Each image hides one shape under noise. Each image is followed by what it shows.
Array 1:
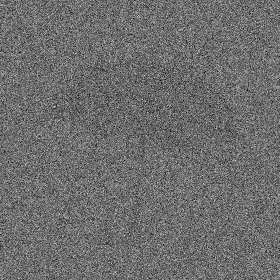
umbrella
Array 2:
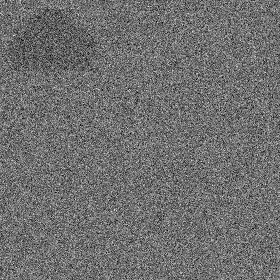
cloud
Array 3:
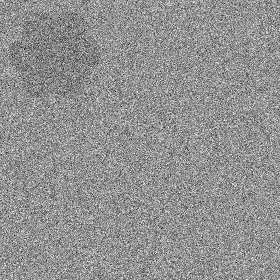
flower
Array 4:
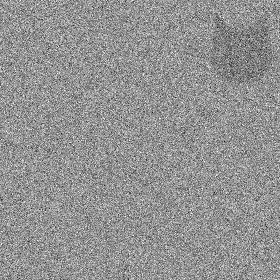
cat's head
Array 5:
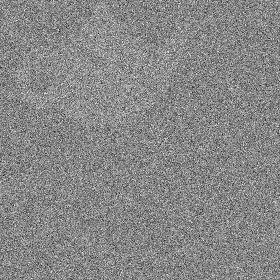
teapot
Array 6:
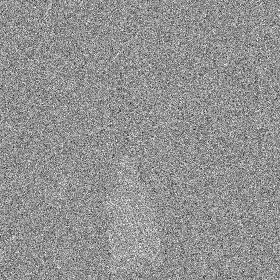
bottle
